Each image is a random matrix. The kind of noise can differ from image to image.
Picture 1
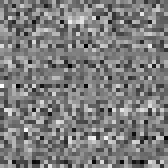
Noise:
rows of uneven size
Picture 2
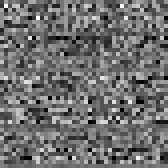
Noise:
rows of uneven size
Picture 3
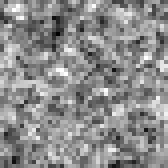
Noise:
blotchy
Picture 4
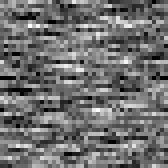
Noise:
streaked along the rows
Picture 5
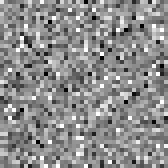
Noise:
heavy tails
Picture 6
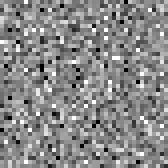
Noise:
heavy tails
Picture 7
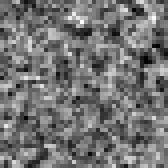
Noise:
blotchy
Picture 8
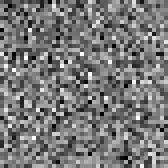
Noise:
independent entries
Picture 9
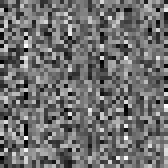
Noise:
columns of uneven size
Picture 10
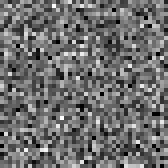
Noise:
independent entries
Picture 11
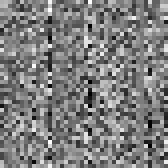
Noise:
columns of uneven size
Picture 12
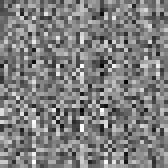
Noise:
low rank plus noise
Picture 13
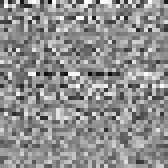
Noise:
rows of uneven size
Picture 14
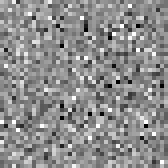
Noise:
heavy tails
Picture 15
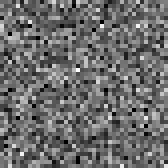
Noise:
independent entries
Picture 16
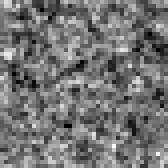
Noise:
blotchy
